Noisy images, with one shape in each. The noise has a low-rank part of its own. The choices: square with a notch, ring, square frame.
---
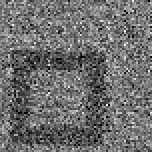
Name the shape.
square frame
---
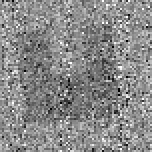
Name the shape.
square with a notch
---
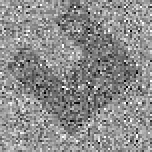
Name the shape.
square with a notch
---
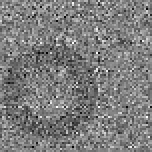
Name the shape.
ring
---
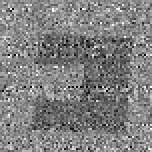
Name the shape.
square with a notch
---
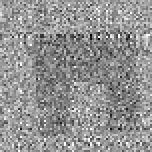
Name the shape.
square with a notch
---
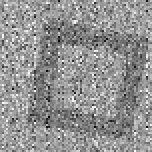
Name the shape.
square frame
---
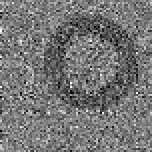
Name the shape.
ring
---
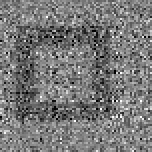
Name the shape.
square frame
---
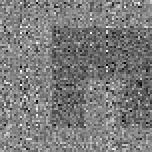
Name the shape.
square with a notch
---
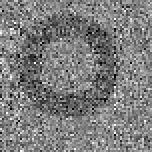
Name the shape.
ring
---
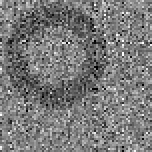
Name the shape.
ring
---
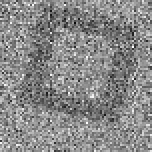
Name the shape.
square frame
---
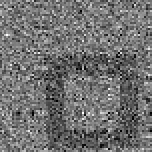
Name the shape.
square frame
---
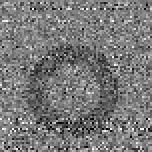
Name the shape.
ring
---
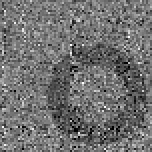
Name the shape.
ring
